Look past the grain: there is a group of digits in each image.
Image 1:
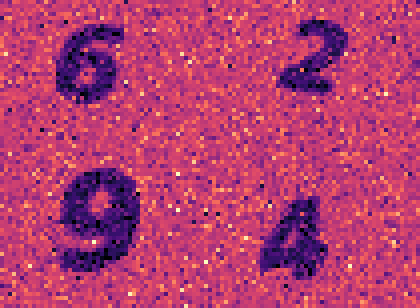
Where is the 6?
top left
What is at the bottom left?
9
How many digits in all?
4
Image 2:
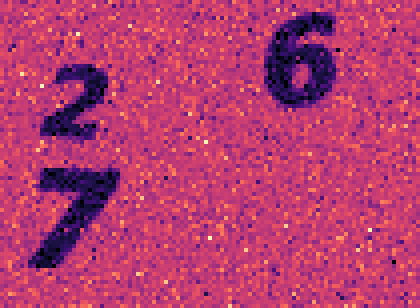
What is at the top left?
2
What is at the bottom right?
nothing
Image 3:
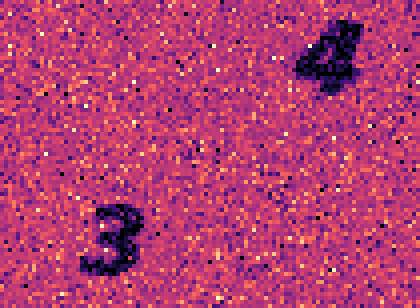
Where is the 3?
bottom left
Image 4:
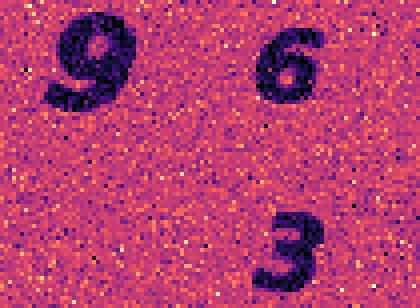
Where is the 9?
top left
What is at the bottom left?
nothing
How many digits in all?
3
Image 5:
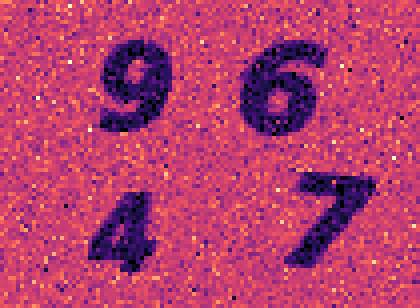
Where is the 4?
bottom left
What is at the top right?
6
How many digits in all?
4
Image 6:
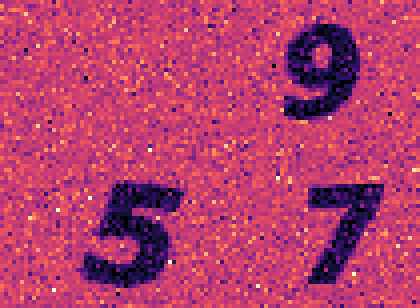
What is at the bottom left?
5
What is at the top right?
9
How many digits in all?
3
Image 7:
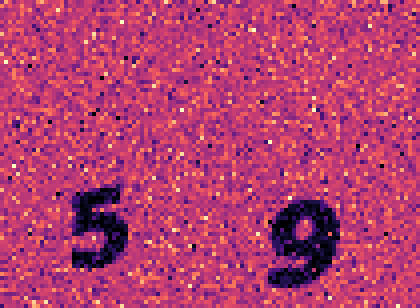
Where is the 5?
bottom left
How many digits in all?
2
